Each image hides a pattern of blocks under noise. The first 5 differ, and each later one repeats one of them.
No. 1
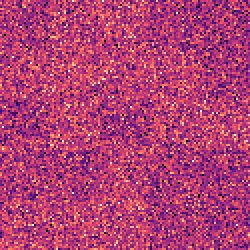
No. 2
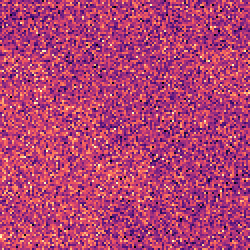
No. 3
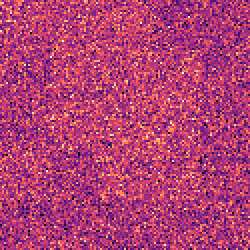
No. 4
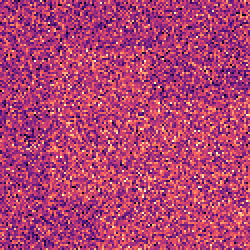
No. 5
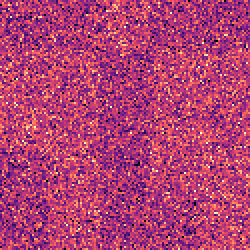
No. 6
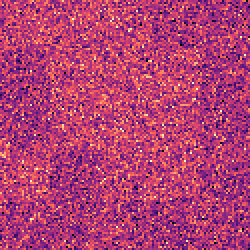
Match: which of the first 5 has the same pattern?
3
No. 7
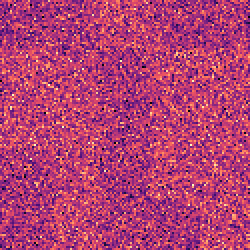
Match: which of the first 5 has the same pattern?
5
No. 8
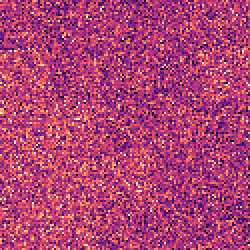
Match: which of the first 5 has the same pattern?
2
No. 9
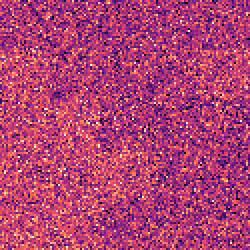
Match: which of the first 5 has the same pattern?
2
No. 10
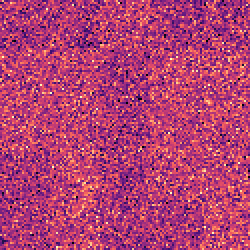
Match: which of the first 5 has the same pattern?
5
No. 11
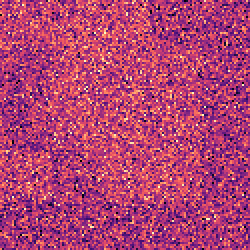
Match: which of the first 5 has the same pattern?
3
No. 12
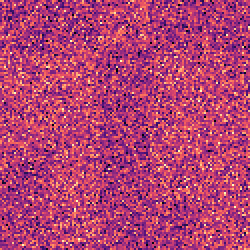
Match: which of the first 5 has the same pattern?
5
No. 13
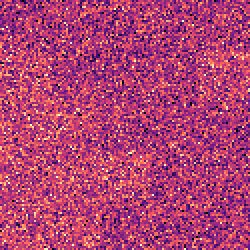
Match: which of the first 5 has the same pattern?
2
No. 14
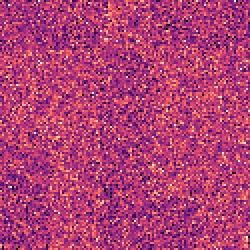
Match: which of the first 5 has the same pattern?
5
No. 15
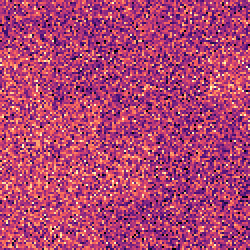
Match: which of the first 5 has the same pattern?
2
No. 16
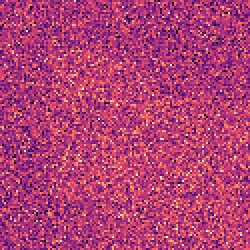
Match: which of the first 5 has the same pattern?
4
